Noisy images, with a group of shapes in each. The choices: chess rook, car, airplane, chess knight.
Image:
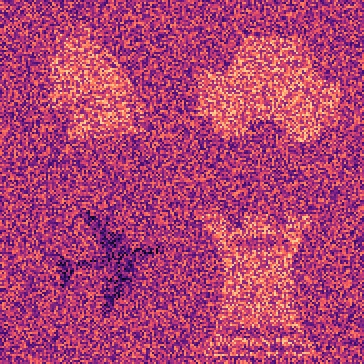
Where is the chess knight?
top left
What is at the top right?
car
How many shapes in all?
4
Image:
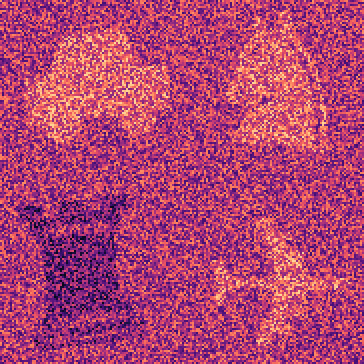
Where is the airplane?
bottom right
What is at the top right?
chess knight
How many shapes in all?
4
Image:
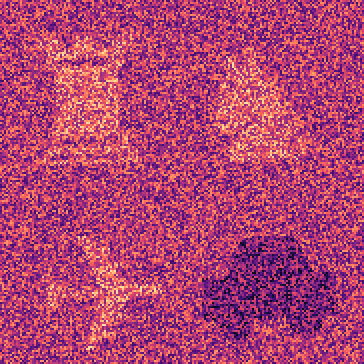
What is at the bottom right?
car
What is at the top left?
chess rook
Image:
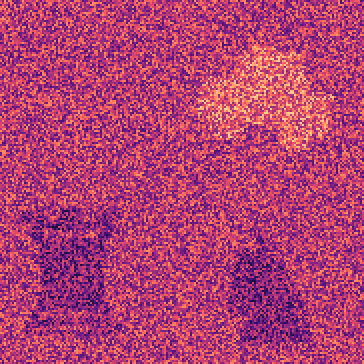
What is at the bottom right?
chess knight
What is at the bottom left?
chess rook
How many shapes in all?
3
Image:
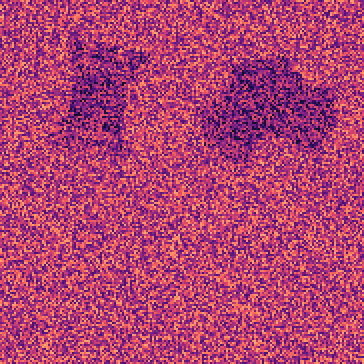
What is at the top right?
car
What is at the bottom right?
nothing
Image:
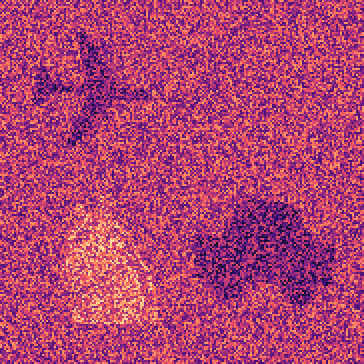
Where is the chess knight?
bottom left
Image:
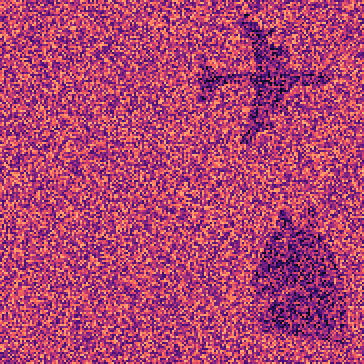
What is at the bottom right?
chess knight
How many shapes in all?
2
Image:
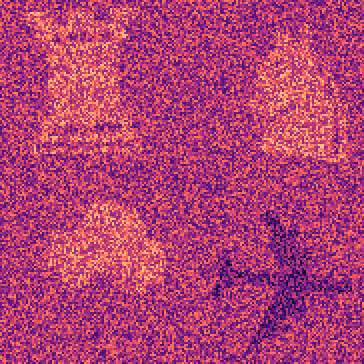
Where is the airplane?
bottom right
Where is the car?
bottom left
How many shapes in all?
4
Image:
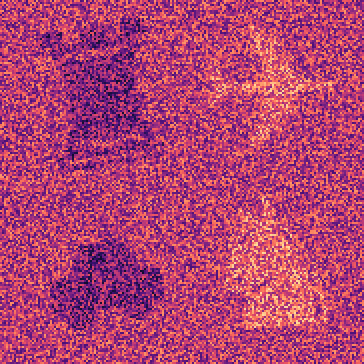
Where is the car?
bottom left
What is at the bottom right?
chess knight
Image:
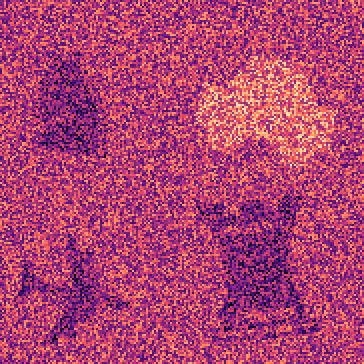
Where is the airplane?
bottom left
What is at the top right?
car
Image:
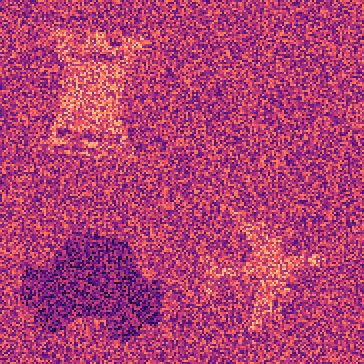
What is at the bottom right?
airplane
